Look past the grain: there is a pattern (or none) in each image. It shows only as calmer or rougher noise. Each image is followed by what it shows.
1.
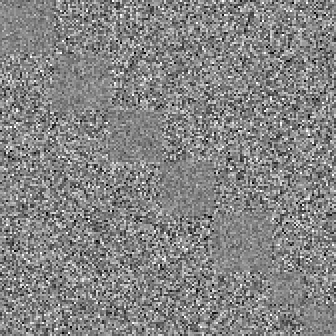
blocks along the diagonal
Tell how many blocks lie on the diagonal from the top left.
7
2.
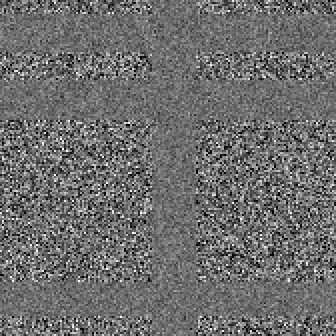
bands of rows crossing bands of columns
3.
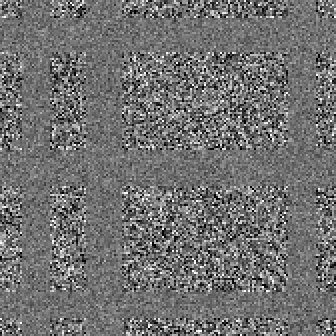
bands of rows crossing bands of columns
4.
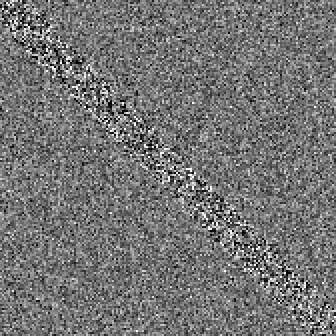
a diagonal band
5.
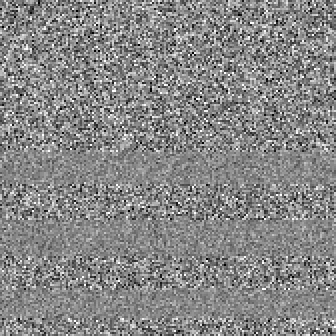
bands of rows
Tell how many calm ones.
3
